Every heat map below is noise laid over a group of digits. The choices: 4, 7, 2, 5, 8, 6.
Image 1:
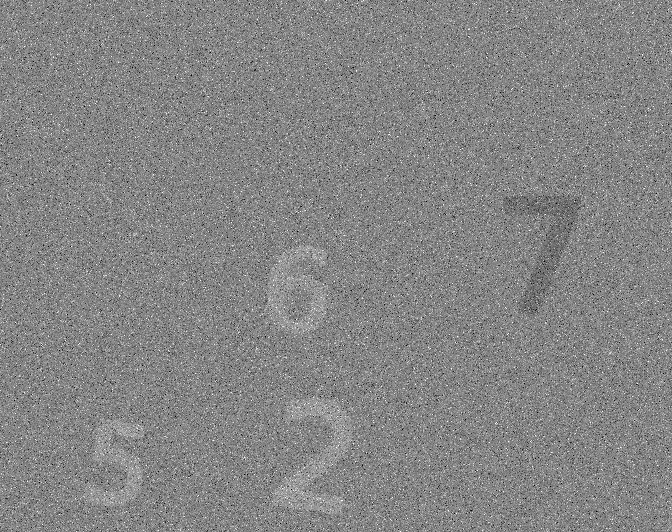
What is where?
centre: light 6; middle right: dark 7; bottom left: light 5; bottom middle: light 2
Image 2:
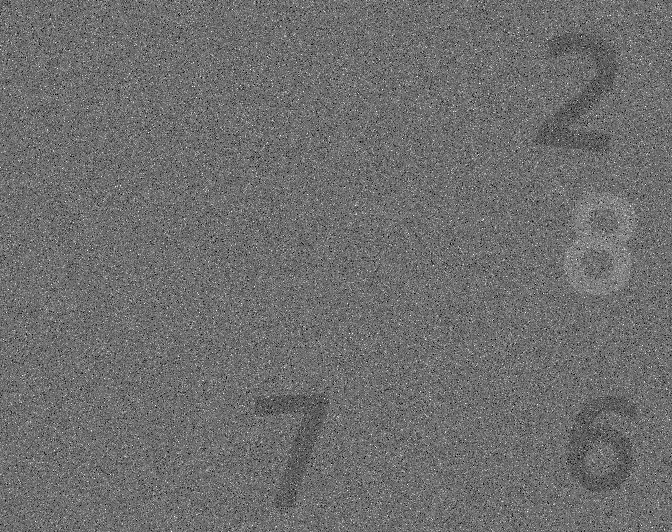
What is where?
top right: dark 2; middle right: light 8; bottom middle: dark 7; bottom right: dark 6
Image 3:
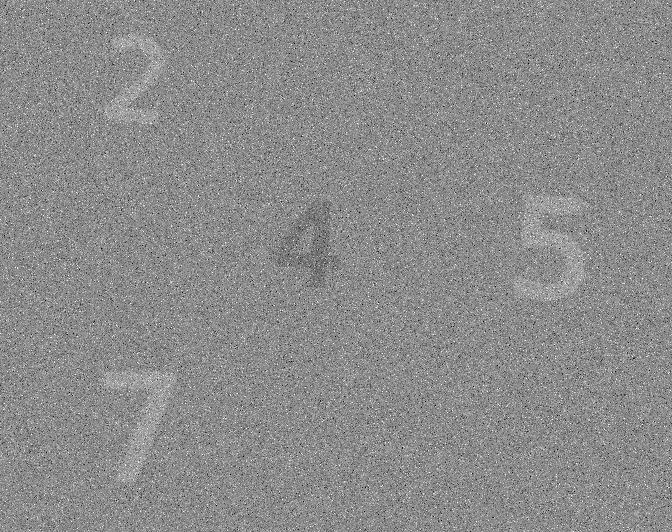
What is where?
top left: light 2; centre: dark 4; middle right: light 5; bottom left: light 7
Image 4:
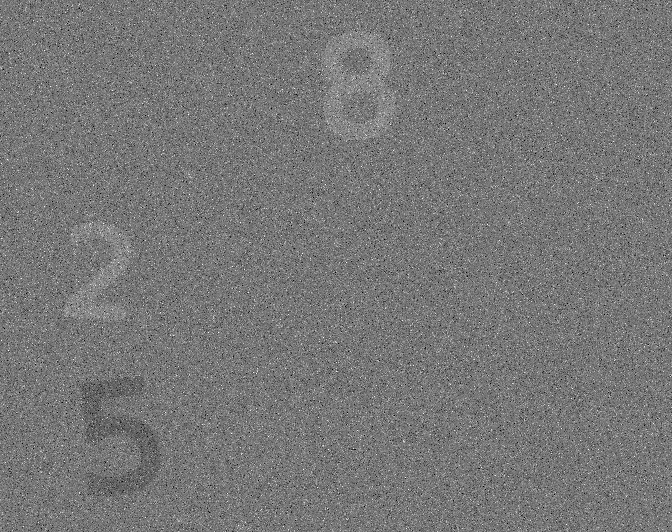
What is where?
top middle: light 8; middle left: light 2; bottom left: dark 5
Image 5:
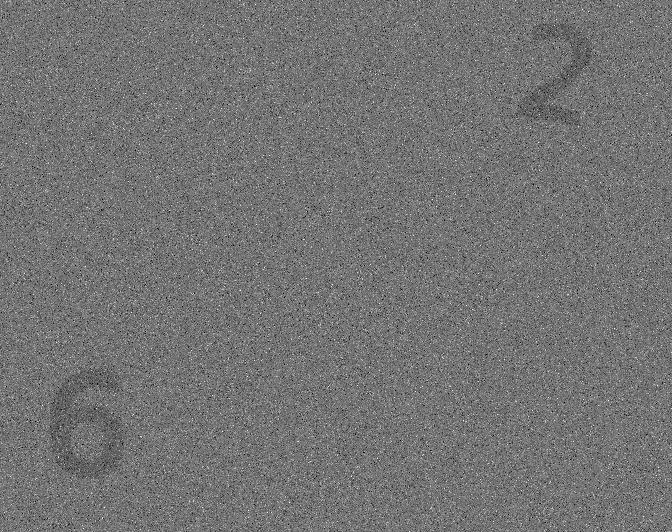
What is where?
top right: dark 2; bottom left: dark 6
